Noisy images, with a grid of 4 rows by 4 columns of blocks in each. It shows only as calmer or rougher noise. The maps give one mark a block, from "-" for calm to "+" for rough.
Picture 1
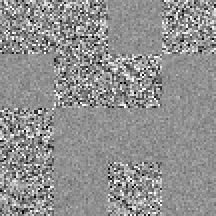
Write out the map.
+ + - +
- + + -
+ - - -
+ - + -
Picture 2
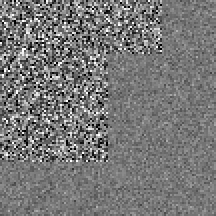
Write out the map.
+ + + -
+ + - -
+ + - -
- - - -
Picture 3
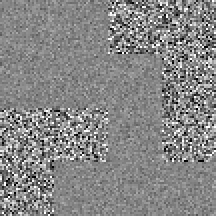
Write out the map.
- - + +
- - - +
+ + - +
+ - - -
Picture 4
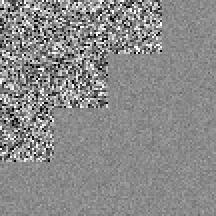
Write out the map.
+ + + -
+ + - -
+ - - -
- - - -
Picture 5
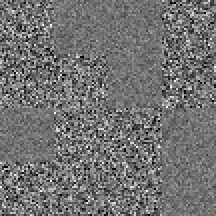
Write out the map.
+ - - +
+ + - +
- + + -
+ + + -
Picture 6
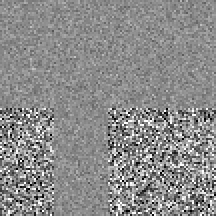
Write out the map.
- - - -
- - - -
+ - + +
+ - + +
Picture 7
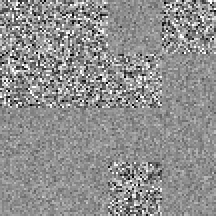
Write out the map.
+ + - +
+ + + -
- - - -
- - + -
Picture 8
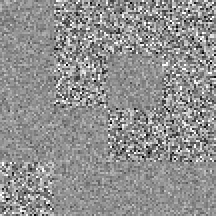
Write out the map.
- + + +
- + - +
- - + +
+ - - -
